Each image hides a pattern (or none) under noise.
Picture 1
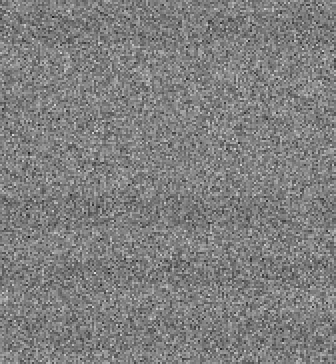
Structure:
bands of rows
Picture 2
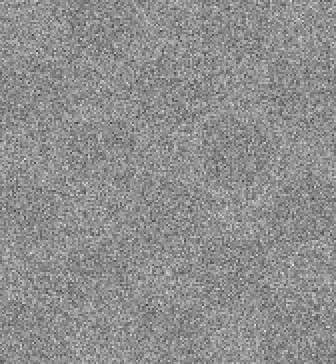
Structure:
a checkerboard
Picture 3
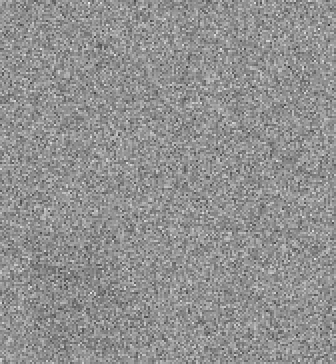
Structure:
one block
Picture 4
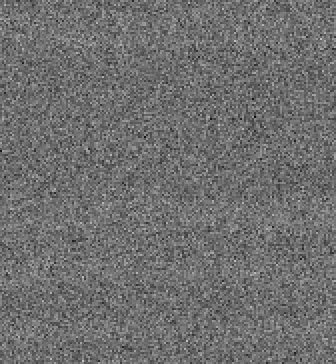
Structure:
bands of rows
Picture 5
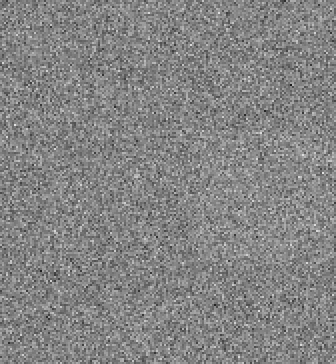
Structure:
one block
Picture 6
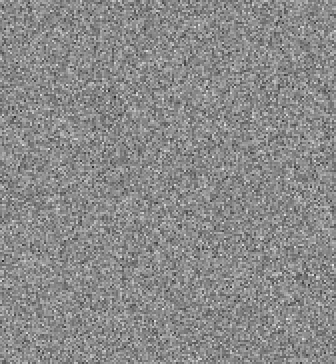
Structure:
only noise
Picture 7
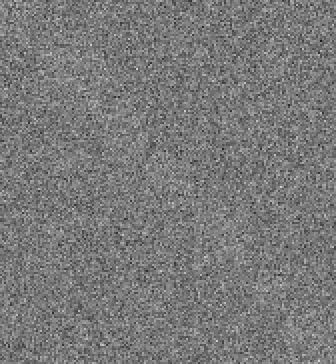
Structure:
blocks along the diagonal
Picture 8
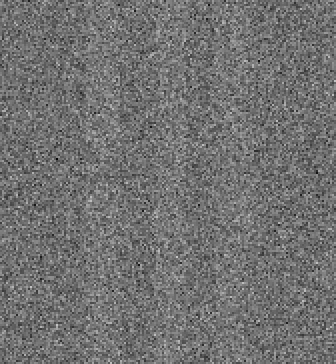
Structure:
bands of columns
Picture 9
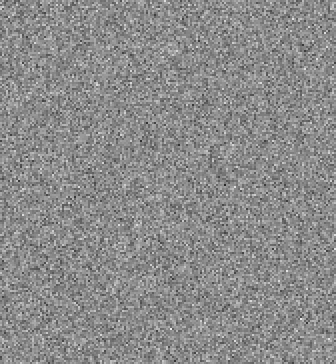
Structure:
only noise
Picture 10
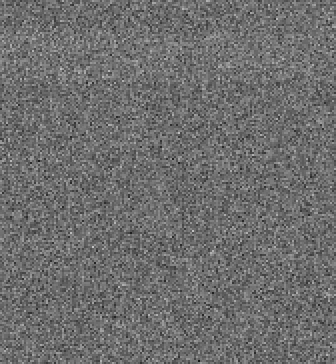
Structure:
one band of rows
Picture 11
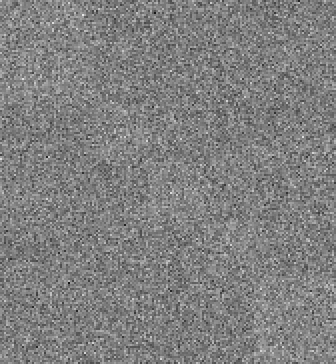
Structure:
blocks along the diagonal
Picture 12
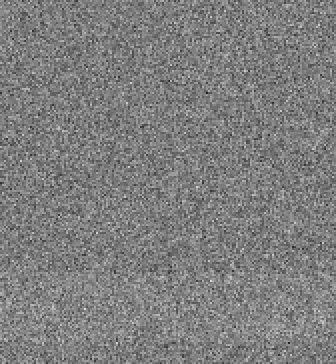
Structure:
one band of rows
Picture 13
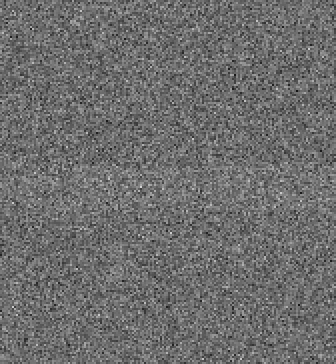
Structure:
one band of rows
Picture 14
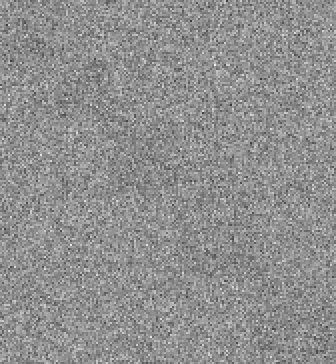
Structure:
blocks along the diagonal
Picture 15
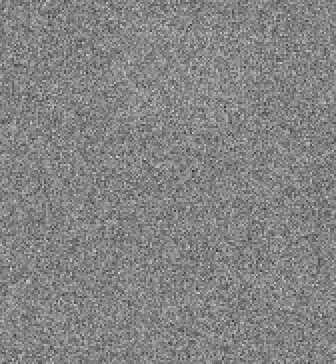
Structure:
one block
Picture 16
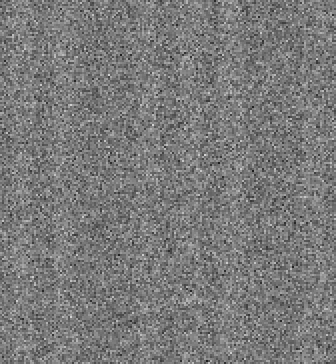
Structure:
bands of columns
